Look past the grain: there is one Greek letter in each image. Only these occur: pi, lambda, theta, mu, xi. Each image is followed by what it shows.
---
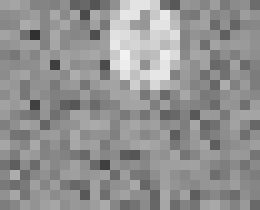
theta
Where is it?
top middle
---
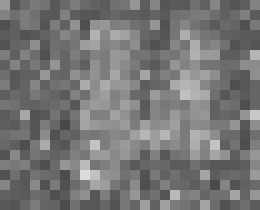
mu
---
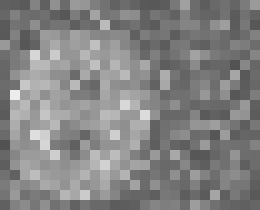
theta
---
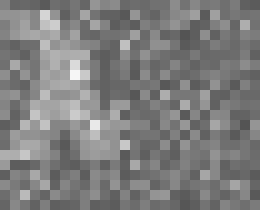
lambda
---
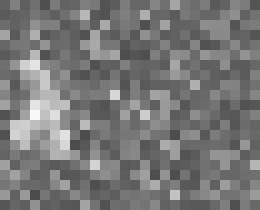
lambda
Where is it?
middle left
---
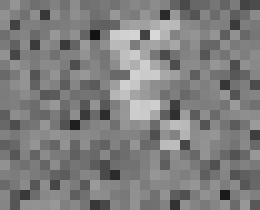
xi
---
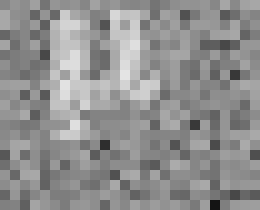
mu
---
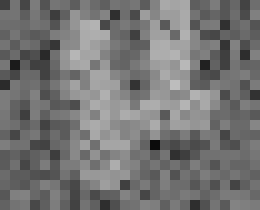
mu
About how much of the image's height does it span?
nearly all
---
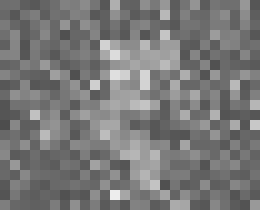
xi
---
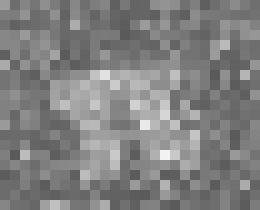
pi
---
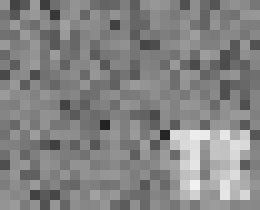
pi
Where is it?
bottom right
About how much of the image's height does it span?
a third
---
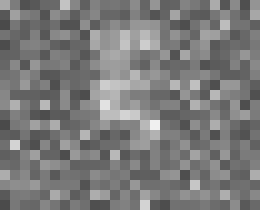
xi
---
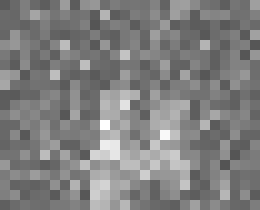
mu
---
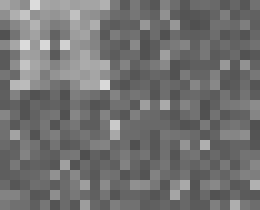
pi
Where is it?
top left
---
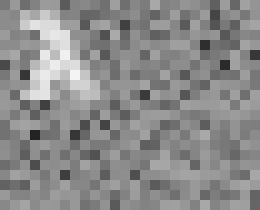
lambda
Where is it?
top left
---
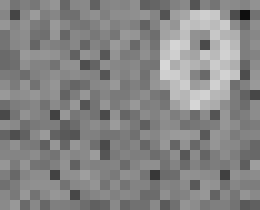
theta
